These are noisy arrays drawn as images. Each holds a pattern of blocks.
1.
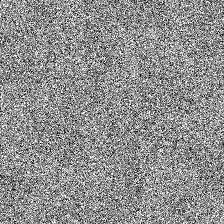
the same after a half turn
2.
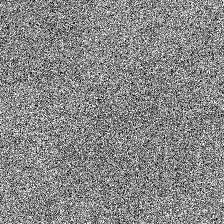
mirrored about the diagonal from the top left
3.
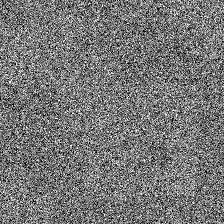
mirrored about the diagonal from the top left
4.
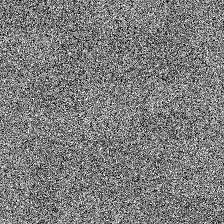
the same after a half turn
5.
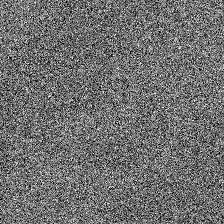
mirrored about the diagonal from the top left
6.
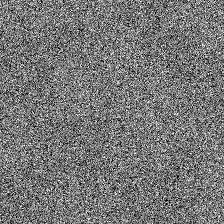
mirrored about the diagonal from the bottom left
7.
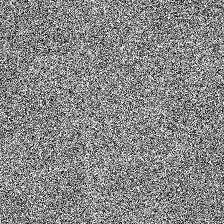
the same after a half turn
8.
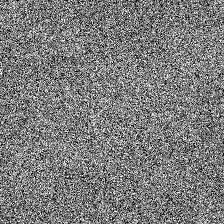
the same after a half turn
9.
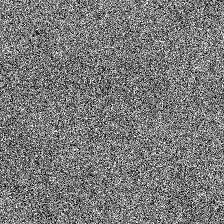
no symmetry
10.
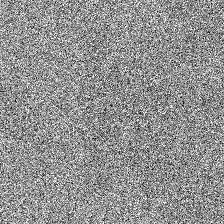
top and bottom mirror each other
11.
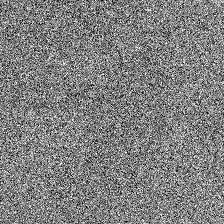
no symmetry
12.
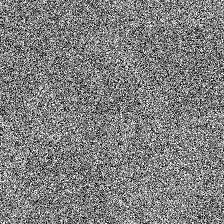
mirrored about the diagonal from the top left
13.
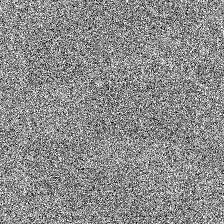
top and bottom mirror each other
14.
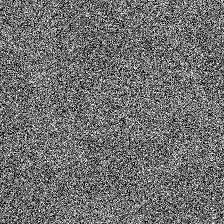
no symmetry
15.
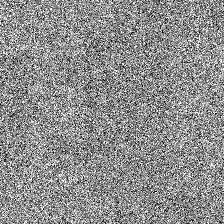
top and bottom mirror each other
